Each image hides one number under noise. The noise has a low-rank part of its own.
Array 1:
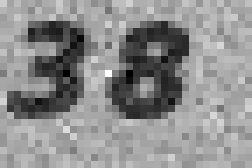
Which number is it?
38
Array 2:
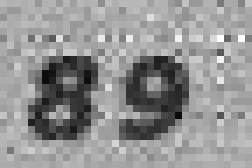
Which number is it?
89
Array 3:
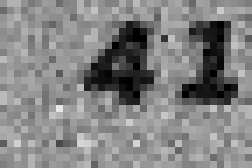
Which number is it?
41
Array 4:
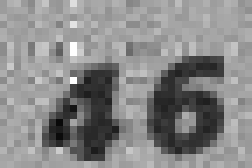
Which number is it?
46
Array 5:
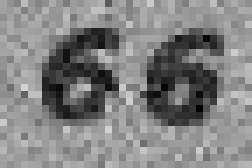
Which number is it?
66
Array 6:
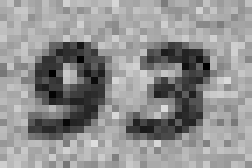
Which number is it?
93
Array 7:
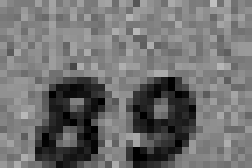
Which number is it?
89
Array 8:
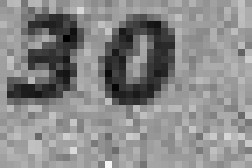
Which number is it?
30
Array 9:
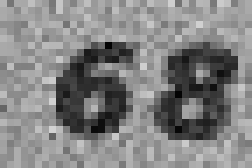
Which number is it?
68
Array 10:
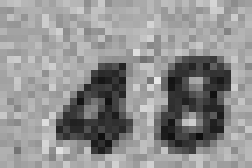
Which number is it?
48
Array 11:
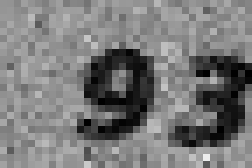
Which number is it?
93
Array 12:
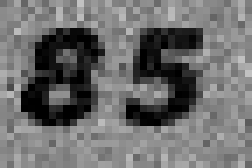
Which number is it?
85
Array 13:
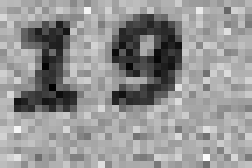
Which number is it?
19
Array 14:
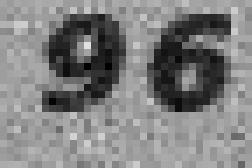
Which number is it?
96
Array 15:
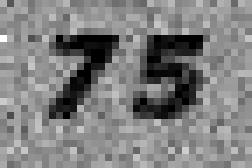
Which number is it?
75
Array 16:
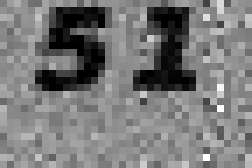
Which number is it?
51
